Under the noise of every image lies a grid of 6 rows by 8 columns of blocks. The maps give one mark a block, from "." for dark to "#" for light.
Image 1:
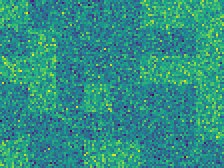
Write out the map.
#....###
.#.....#
##...###
.#.#...#
.......#
#..##...
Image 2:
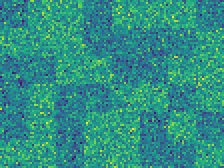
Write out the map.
.##.###.
###....#
..##..##
.#..##.#
.#.##.#.
##.##..#
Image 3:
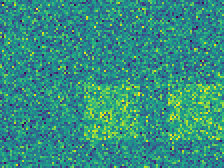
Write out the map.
........
........
........
...##.##
...##.##
........
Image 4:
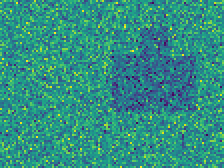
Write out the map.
########
#####.##
####...#
####...#
########
########
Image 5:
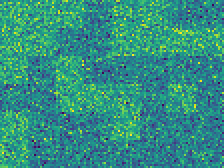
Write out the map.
###.##..
##..####
#.#.....
..###.#.
#...#...
#.......
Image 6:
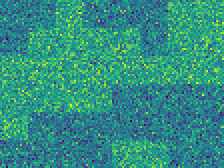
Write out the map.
..#...##
.####.##
########
####....
#.......
....##..
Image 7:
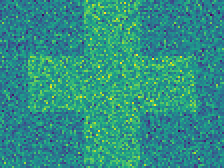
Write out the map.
...##...
...##...
.######.
.######.
...##...
...##...
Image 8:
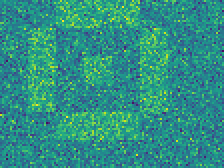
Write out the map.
..###...
.#...#..
.#.#.#..
.#...#..
..###...
........
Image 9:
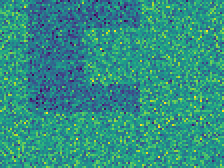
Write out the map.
#....###
#..#####
#..#####
#....###
########
########
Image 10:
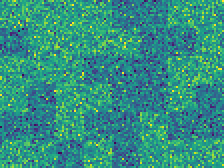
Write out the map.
####..##
.####..#
###...##
#.##..#.
..#..#..
##.#.###
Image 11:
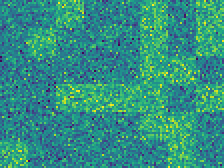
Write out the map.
..#..#.#
.#...#.#
.....##.
..####.#
.....##.
#.....#.
